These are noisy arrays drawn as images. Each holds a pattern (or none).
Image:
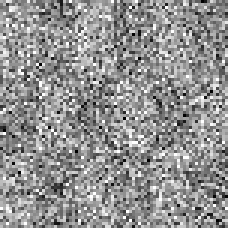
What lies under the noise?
a checkerboard
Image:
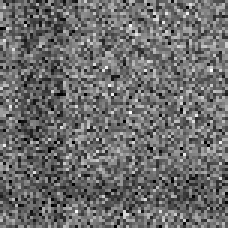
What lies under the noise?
bands of rows crossing bands of columns
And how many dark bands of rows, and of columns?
1 and 1
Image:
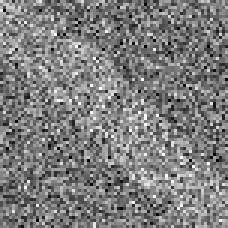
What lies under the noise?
a diagonal band
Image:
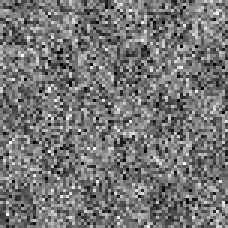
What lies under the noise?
a checkerboard
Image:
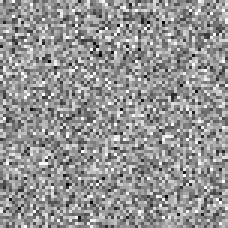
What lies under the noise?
only noise
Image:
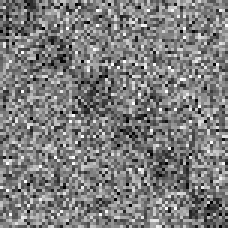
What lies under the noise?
blocks along the diagonal
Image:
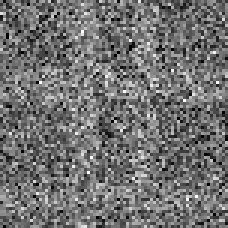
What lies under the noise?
bands of rows crossing bands of columns
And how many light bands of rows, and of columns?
2 and 2
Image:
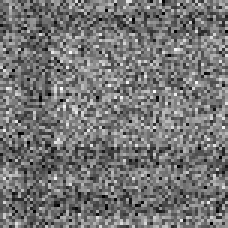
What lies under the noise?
bands of rows crossing bands of columns
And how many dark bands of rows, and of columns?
3 and 1
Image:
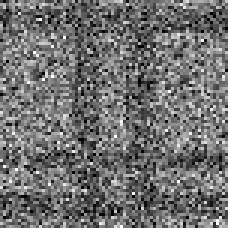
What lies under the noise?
bands of rows crossing bands of columns
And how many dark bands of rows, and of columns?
3 and 2
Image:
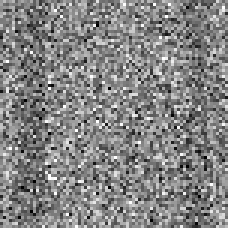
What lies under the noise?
bands of columns
